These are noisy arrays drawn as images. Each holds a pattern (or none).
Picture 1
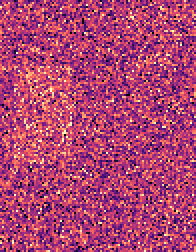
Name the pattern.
one block
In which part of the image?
middle left
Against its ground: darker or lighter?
lighter
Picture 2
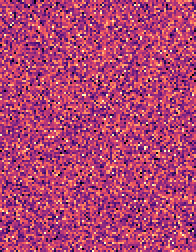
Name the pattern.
only noise
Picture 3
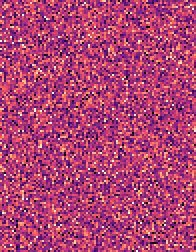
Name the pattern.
only noise
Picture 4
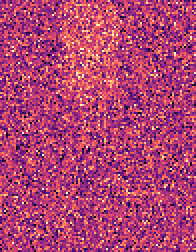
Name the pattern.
one block
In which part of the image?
top middle
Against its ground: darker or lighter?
lighter
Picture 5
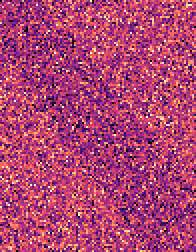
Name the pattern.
a diagonal band
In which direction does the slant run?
top left to bottom right
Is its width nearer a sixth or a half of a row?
a half
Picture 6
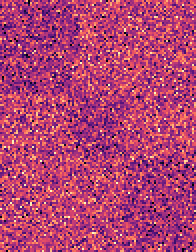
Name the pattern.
blocks along the diagonal
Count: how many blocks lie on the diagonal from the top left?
3
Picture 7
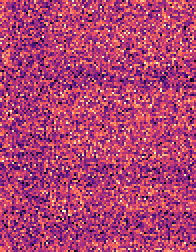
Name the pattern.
bands of rows crossing bands of columns
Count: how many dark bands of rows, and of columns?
3 and 1
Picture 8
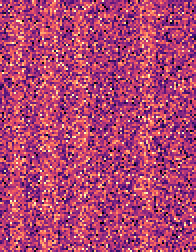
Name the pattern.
bands of columns
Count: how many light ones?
4
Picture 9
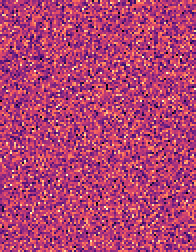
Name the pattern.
only noise
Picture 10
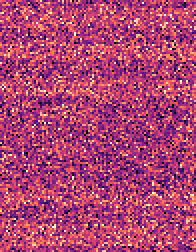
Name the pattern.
bands of rows
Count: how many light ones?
5
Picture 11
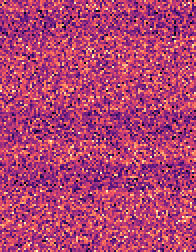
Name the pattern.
bands of rows
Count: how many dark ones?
3
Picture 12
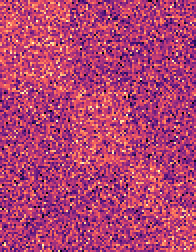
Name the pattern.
blocks along the diagonal
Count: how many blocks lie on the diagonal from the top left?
4
